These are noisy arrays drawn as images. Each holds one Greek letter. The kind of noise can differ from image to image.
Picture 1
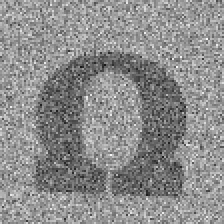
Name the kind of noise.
independent entries
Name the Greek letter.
omega
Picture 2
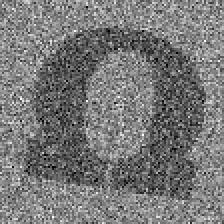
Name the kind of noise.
low rank plus noise
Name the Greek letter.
omega
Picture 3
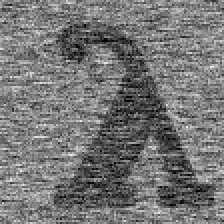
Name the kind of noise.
streaked along the rows
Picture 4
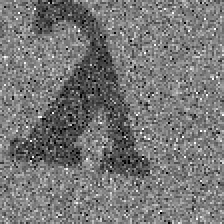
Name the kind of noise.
heavy tails
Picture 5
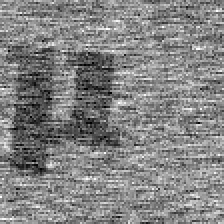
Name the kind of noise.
streaked along the rows
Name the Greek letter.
mu
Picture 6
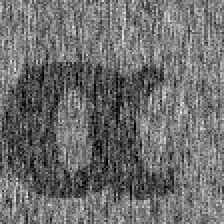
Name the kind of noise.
streaked along the columns
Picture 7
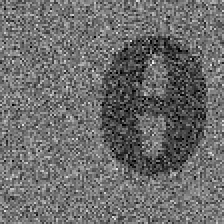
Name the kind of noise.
low rank plus noise
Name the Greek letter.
theta
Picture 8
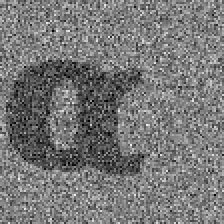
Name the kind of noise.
low rank plus noise
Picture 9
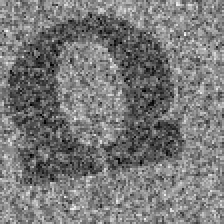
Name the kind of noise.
blotchy
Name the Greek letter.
omega
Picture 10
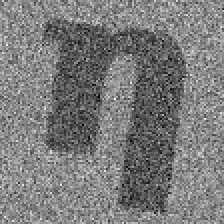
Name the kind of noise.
low rank plus noise
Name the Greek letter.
eta
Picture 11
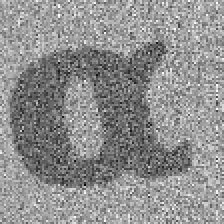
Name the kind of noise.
columns of uneven size
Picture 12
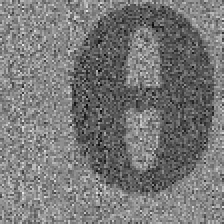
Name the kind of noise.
columns of uneven size
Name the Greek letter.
theta
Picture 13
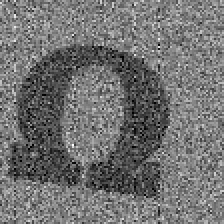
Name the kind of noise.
columns of uneven size
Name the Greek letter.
omega
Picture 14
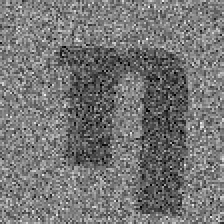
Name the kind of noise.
independent entries
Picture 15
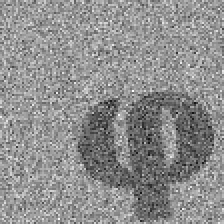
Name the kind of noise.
low rank plus noise
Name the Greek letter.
phi
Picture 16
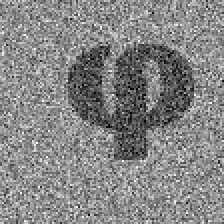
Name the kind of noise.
independent entries
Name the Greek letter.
phi
